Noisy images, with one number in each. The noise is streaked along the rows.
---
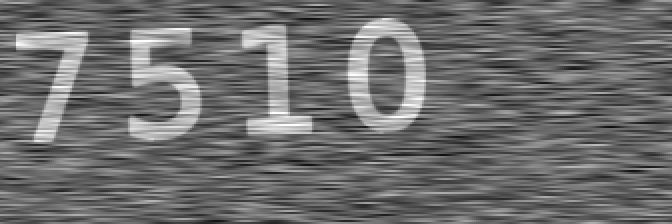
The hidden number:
7510
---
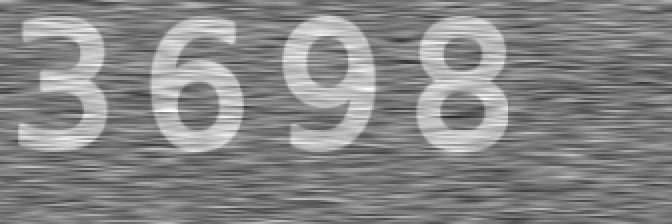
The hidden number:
3698
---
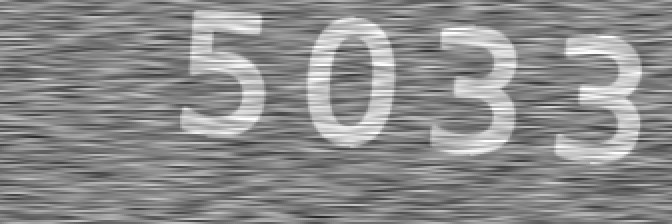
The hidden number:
5033
